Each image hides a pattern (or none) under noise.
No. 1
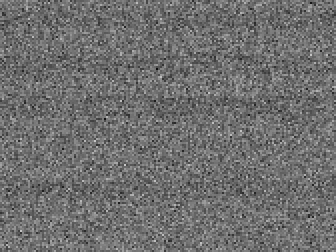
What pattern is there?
bands of rows
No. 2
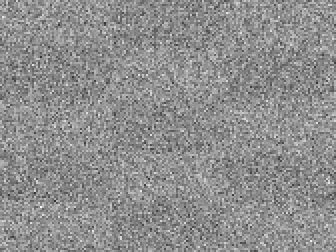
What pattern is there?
a checkerboard
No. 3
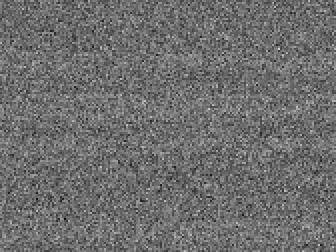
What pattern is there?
bands of rows
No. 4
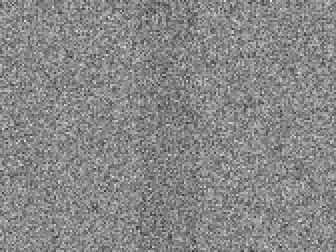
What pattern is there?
one band of columns
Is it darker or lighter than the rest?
darker
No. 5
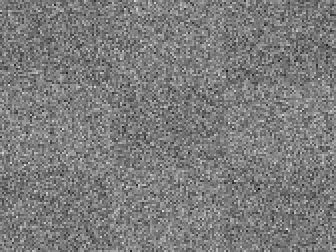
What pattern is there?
a checkerboard
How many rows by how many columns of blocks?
3 by 3
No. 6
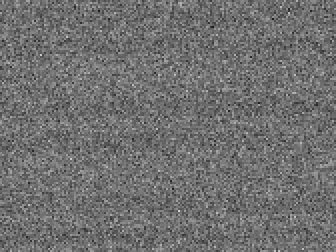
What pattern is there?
bands of rows
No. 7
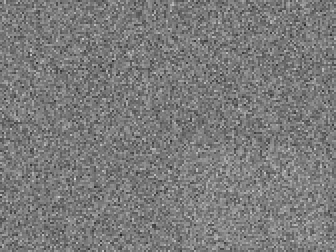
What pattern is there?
one block
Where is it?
bottom right
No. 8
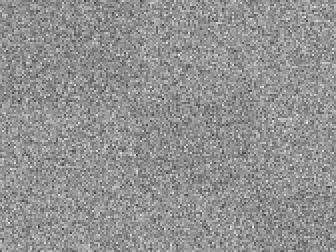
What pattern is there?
blocks along the diagonal
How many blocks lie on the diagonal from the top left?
3
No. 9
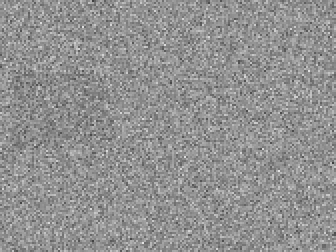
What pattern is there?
one block
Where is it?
middle left
